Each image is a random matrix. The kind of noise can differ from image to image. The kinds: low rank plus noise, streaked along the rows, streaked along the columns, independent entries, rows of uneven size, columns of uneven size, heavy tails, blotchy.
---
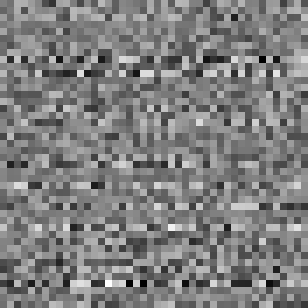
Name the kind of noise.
rows of uneven size
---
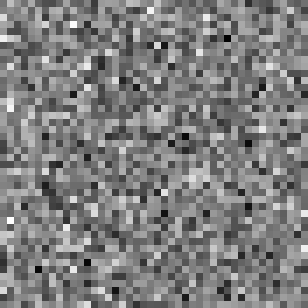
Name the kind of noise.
independent entries
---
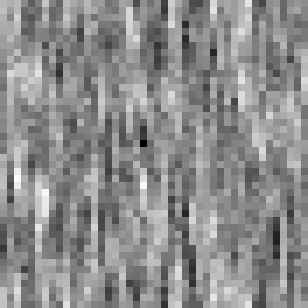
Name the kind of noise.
streaked along the columns
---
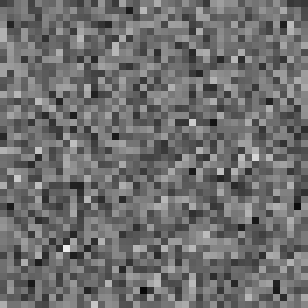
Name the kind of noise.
independent entries
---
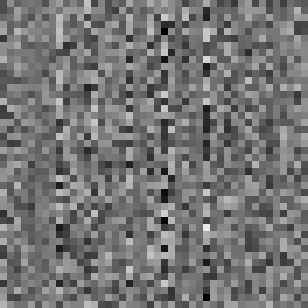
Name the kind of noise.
columns of uneven size
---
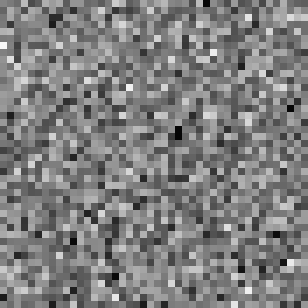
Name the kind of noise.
independent entries
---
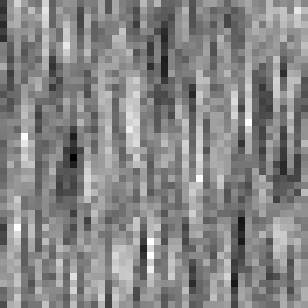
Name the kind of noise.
streaked along the columns
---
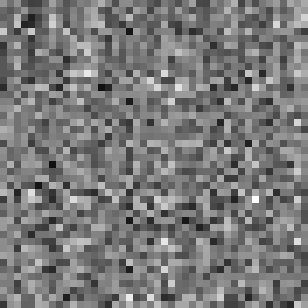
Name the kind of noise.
low rank plus noise
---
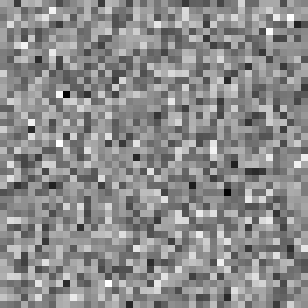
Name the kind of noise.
independent entries
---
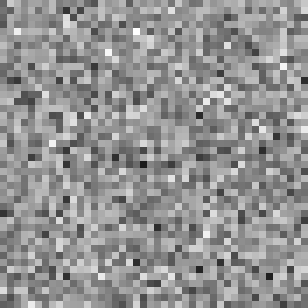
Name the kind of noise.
independent entries
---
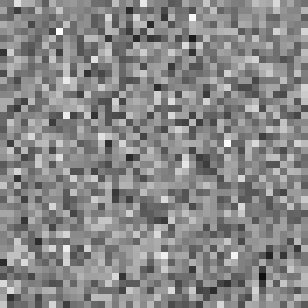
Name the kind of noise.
independent entries
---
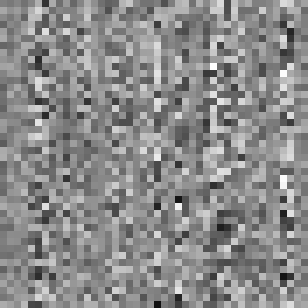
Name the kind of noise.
columns of uneven size
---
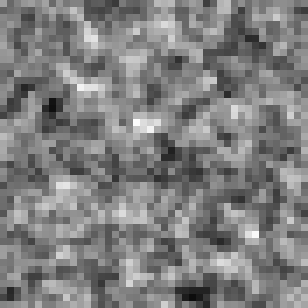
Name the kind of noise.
blotchy
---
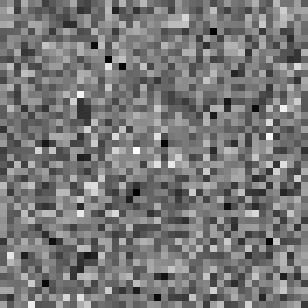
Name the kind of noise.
low rank plus noise
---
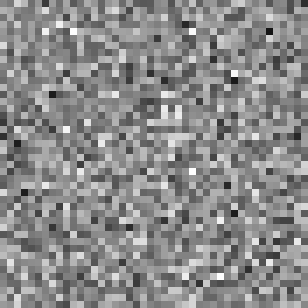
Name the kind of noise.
independent entries
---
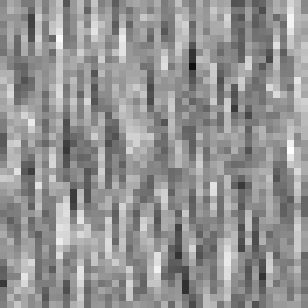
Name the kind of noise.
streaked along the columns
